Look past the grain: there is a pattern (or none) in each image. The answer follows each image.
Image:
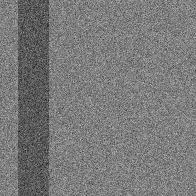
one band of columns
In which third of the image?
left
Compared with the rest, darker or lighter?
darker
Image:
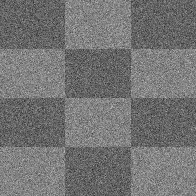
a checkerboard
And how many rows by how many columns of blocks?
4 by 3
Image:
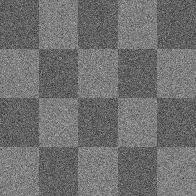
a checkerboard
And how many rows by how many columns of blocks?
4 by 5
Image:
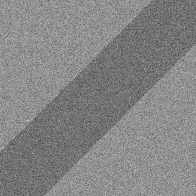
a diagonal band
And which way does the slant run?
bottom left to top right
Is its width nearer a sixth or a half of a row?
a half
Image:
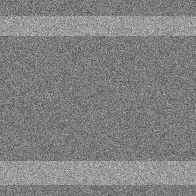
bands of rows
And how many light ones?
2
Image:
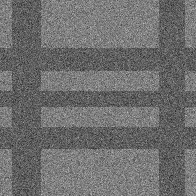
bands of rows crossing bands of columns
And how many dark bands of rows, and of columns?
3 and 2
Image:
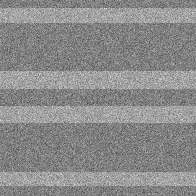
bands of rows
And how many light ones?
4
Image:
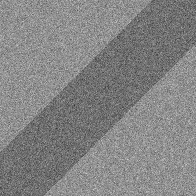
a diagonal band
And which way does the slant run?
bottom left to top right
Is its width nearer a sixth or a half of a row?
a half
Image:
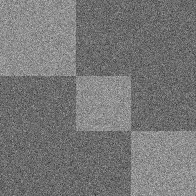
blocks along the diagonal
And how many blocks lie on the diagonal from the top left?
3
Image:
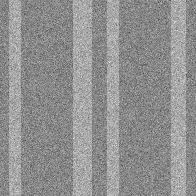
bands of columns
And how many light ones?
4
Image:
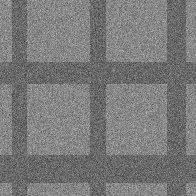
bands of rows crossing bands of columns
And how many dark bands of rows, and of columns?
2 and 3
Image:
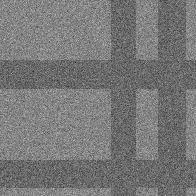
bands of rows crossing bands of columns
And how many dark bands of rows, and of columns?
2 and 2
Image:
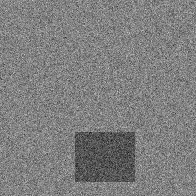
one block
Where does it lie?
bottom middle
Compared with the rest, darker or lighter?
darker
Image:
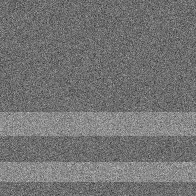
bands of rows
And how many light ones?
2
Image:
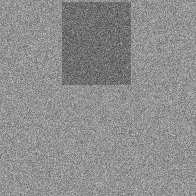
one block
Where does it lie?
top middle
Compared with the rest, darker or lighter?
darker
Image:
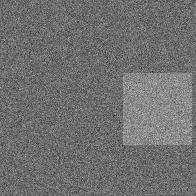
one block
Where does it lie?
middle right
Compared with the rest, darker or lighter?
lighter
